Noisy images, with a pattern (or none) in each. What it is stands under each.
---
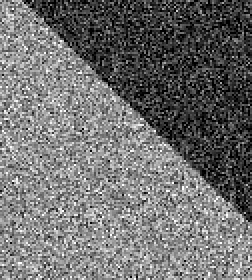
a sharp edge
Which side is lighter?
bottom left
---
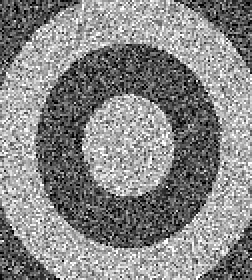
rings round one point
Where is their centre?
centre
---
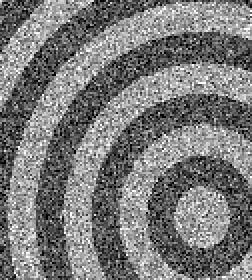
rings round one point
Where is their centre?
bottom right
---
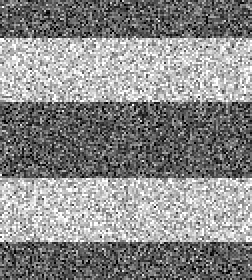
horizontal stripes
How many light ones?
2
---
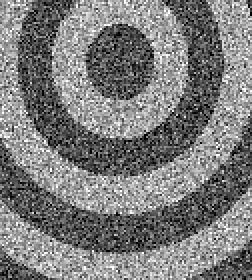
rings round one point
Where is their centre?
top middle
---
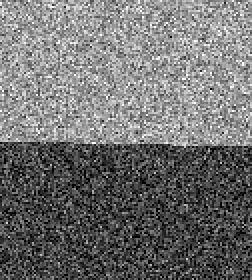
a sharp edge
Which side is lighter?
top
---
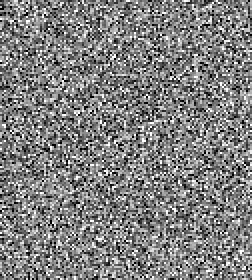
only noise
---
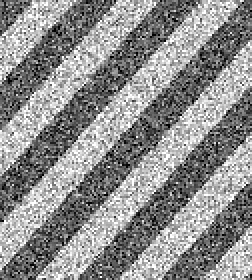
diagonal stripes
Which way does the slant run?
bottom left to top right
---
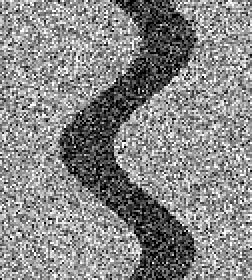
a wavy band
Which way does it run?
top to bottom
